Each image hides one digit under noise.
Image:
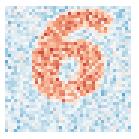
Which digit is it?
6
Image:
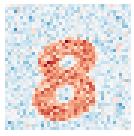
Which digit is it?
8
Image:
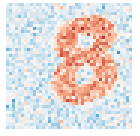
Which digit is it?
8
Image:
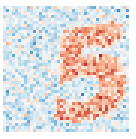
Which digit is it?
5
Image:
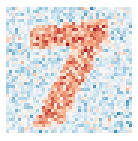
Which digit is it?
7
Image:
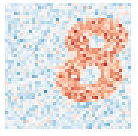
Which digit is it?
8
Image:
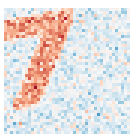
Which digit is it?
7
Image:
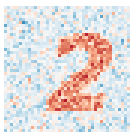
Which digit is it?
2
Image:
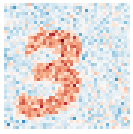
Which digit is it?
3
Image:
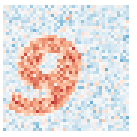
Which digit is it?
9
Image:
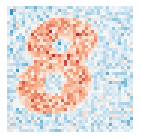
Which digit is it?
8
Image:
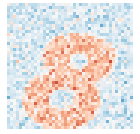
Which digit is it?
8
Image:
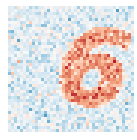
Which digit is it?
6
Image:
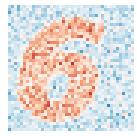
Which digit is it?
6
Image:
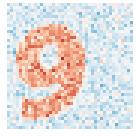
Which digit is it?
9
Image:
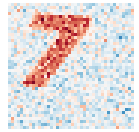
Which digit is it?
7
